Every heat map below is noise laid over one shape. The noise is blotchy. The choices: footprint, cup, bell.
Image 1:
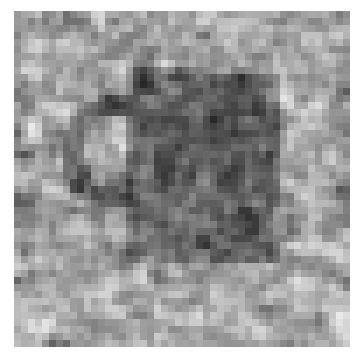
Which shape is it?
cup
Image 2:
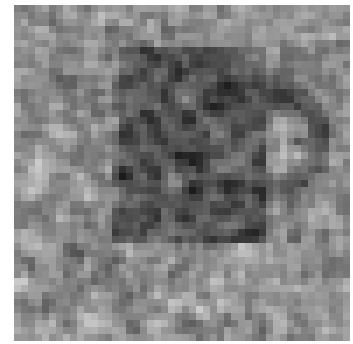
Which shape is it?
cup
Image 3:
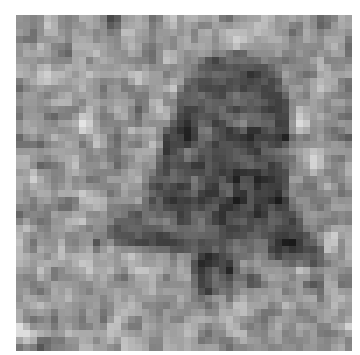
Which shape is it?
bell
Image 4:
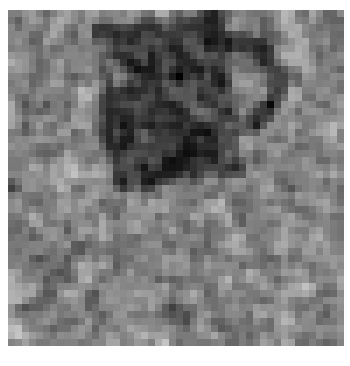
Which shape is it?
cup
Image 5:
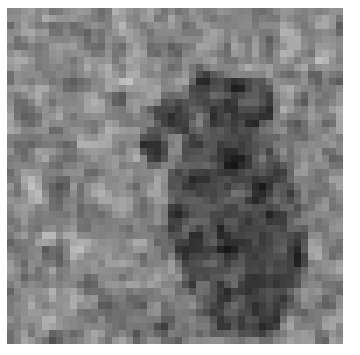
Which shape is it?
footprint
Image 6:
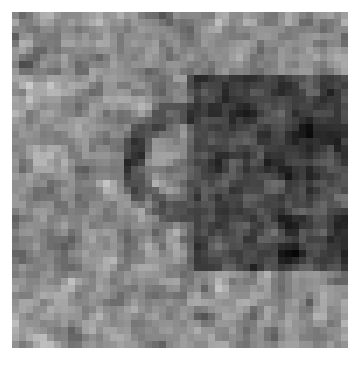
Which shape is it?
cup
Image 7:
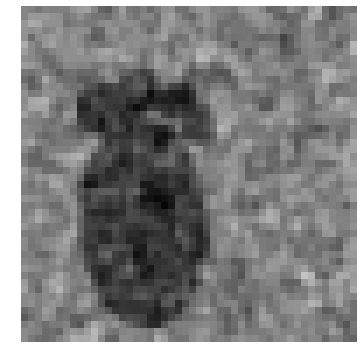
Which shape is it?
footprint
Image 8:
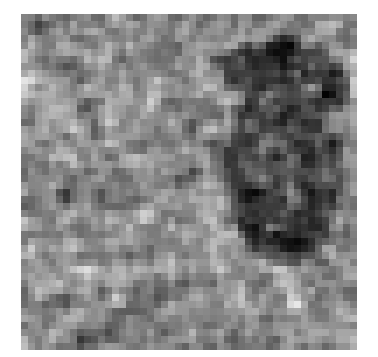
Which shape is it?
footprint
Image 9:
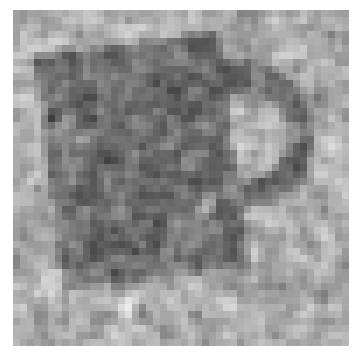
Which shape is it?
cup
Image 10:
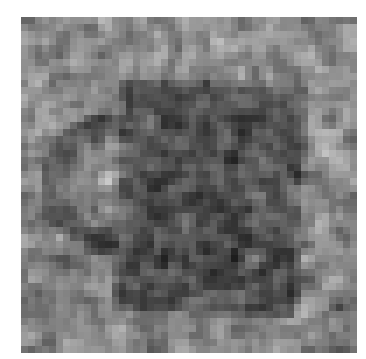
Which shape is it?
cup
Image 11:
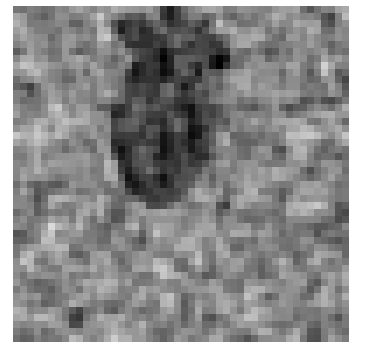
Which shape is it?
footprint
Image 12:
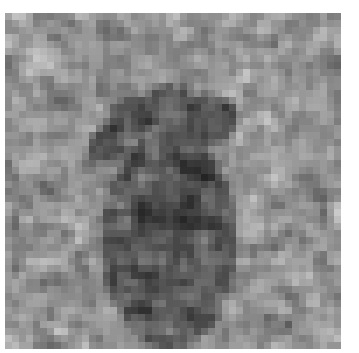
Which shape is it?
footprint
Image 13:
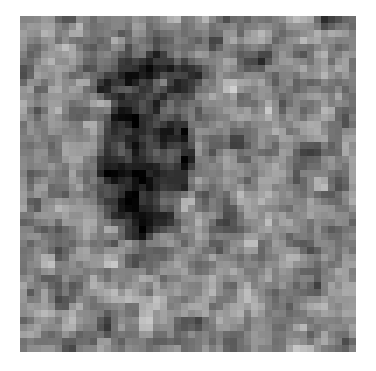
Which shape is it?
footprint
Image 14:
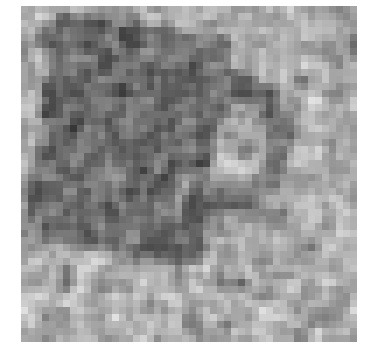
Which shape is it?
cup
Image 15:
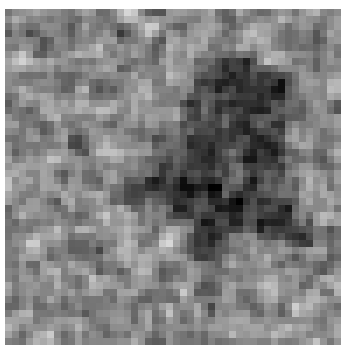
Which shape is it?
bell
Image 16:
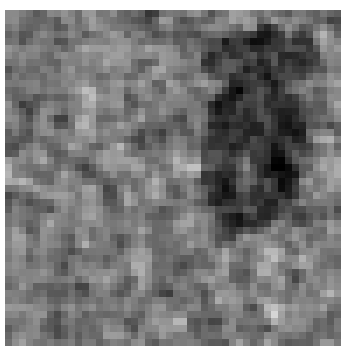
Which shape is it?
footprint
